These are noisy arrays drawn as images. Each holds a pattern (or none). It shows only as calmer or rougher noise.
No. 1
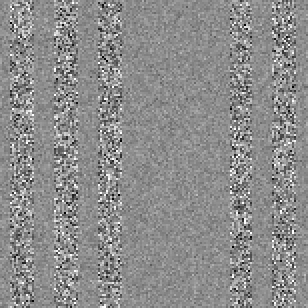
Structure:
bands of columns
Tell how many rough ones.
5
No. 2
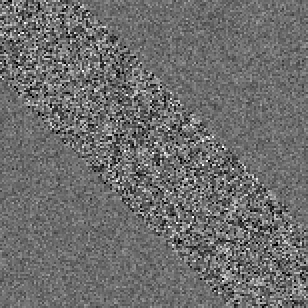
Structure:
a diagonal band
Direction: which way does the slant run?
top left to bottom right
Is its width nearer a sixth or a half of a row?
a half
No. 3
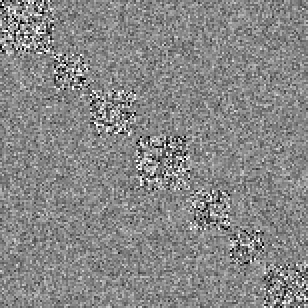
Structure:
blocks along the diagonal
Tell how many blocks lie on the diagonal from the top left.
7
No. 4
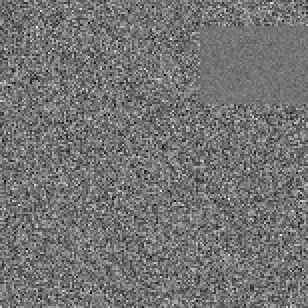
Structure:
one block
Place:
top right
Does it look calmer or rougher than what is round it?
calmer
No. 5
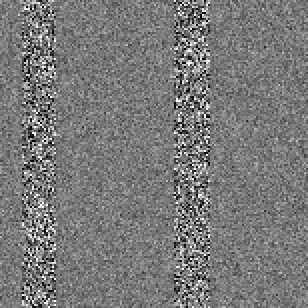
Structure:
bands of columns
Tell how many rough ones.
2
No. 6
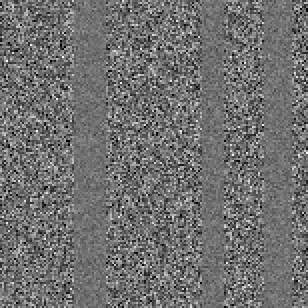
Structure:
bands of columns
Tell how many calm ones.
3
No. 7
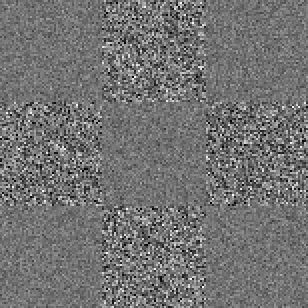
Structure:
a checkerboard
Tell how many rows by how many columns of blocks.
3 by 3
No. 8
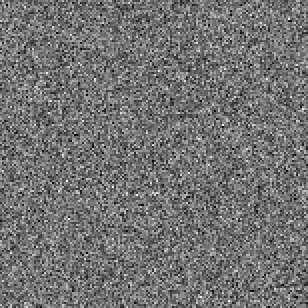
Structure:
only noise
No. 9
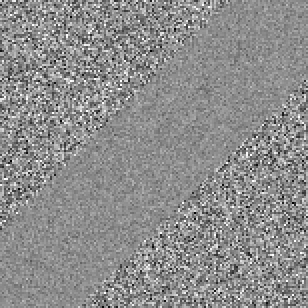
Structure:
a diagonal band
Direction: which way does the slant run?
bottom left to top right
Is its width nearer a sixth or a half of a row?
a half
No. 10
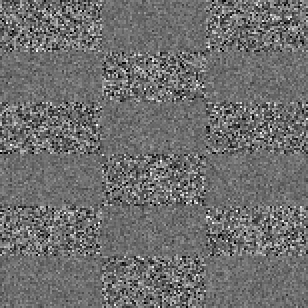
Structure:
a checkerboard
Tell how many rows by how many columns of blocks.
6 by 3
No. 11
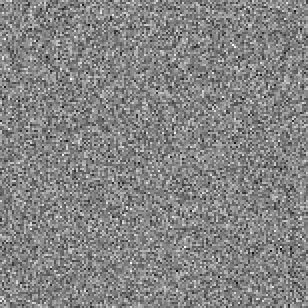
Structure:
only noise
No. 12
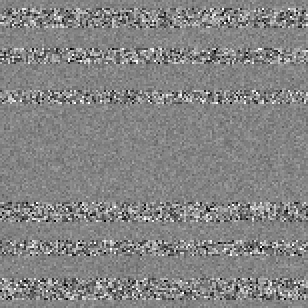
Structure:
bands of rows
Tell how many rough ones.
6
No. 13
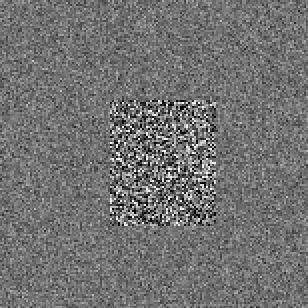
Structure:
one block
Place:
centre
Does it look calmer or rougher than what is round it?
rougher
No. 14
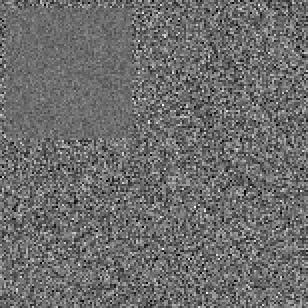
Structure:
one block
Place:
top left
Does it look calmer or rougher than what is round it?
calmer
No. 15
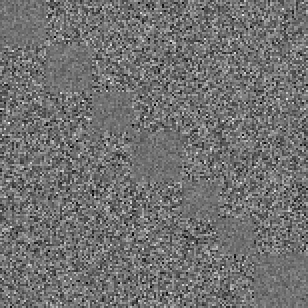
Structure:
blocks along the diagonal
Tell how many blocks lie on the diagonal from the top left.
7
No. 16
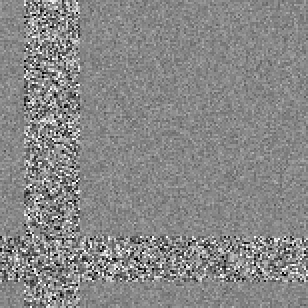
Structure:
bands of rows crossing bands of columns
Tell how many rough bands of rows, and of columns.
1 and 1
